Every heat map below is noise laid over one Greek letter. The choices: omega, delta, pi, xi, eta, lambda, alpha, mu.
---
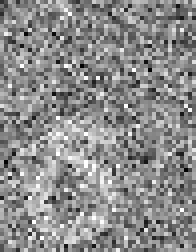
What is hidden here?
light delta
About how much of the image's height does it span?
half
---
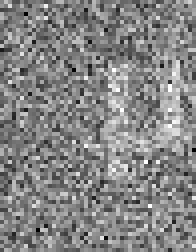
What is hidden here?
light mu
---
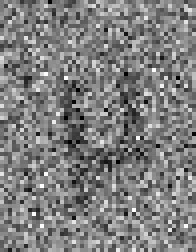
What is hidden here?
dark mu
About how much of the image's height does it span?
half
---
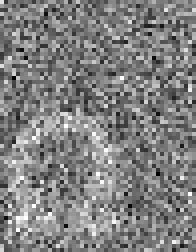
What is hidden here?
light omega
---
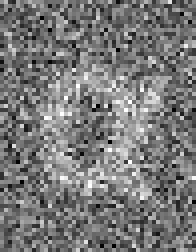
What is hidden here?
light alpha
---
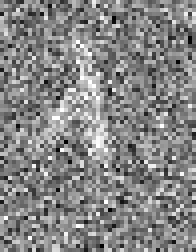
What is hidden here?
light lambda
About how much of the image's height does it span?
half
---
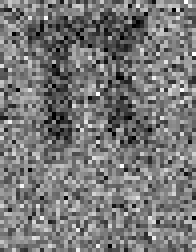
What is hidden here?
dark pi
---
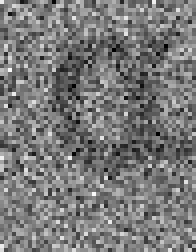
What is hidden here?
dark alpha
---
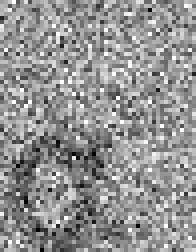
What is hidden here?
dark alpha
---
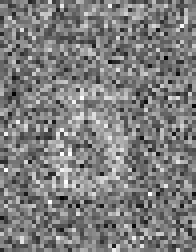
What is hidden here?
light delta, centre
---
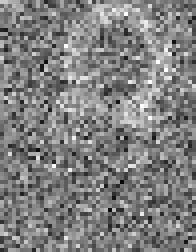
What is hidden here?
light omega
